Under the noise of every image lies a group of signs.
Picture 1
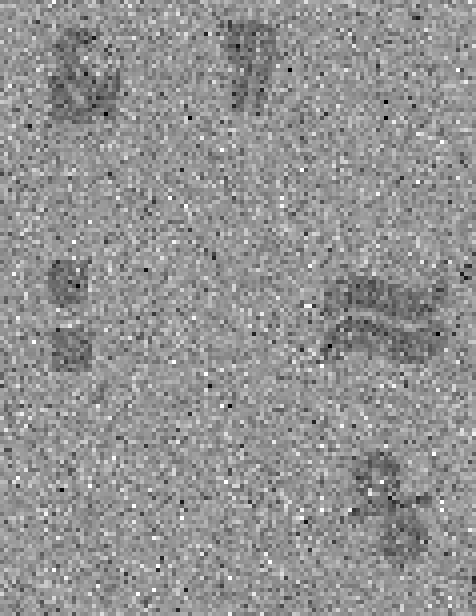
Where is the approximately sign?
middle right
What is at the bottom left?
nothing
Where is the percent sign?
bottom right
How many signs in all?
5
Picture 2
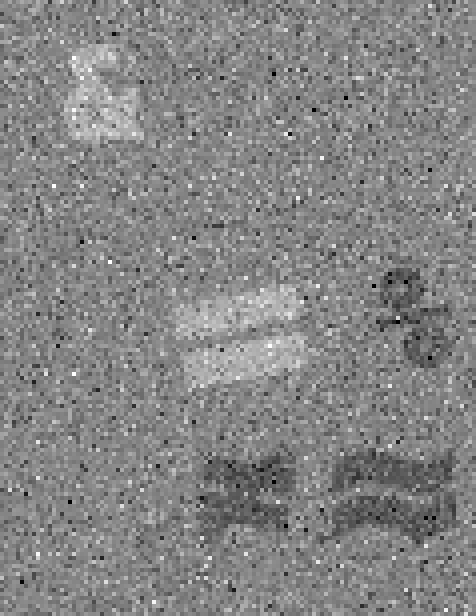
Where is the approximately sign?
bottom right
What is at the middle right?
percent sign
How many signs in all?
5
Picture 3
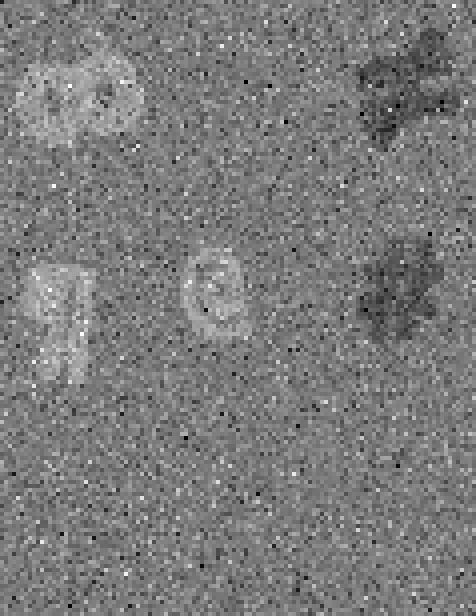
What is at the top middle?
nothing
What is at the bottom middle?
nothing
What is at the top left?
infinity sign
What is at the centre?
at sign
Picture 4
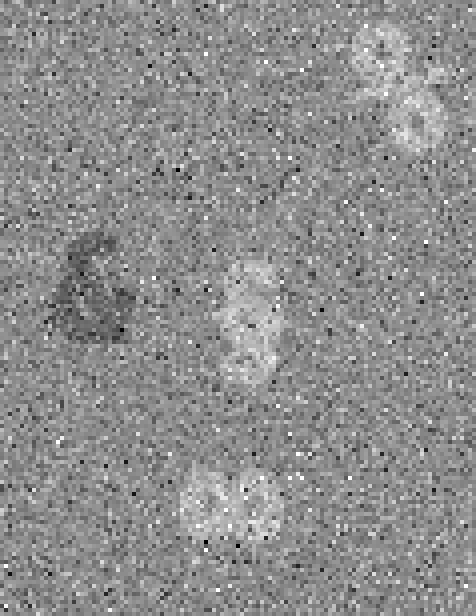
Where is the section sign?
centre
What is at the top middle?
nothing
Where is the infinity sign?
bottom middle
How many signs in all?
4
